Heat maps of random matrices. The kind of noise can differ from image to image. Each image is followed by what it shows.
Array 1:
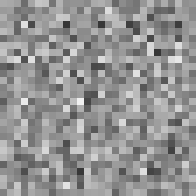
low rank plus noise
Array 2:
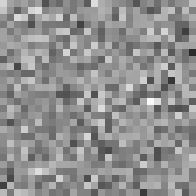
independent entries
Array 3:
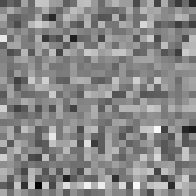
rows of uneven size
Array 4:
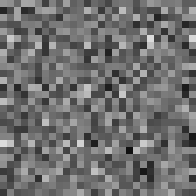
low rank plus noise
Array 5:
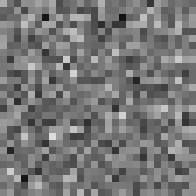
independent entries
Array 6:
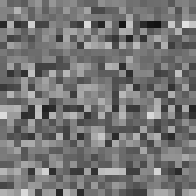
rows of uneven size
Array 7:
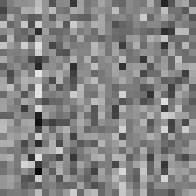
columns of uneven size
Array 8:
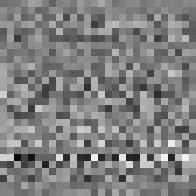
rows of uneven size
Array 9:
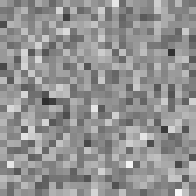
independent entries
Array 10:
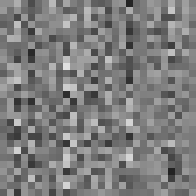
columns of uneven size
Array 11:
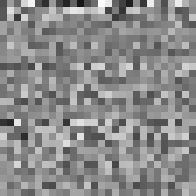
rows of uneven size
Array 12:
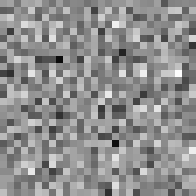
low rank plus noise
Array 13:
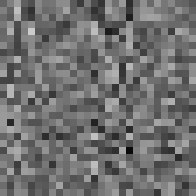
low rank plus noise
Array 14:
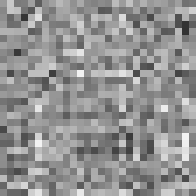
low rank plus noise
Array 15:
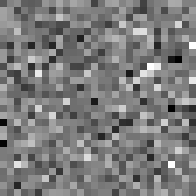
heavy tails
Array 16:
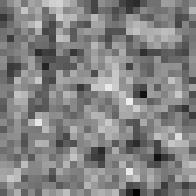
blotchy
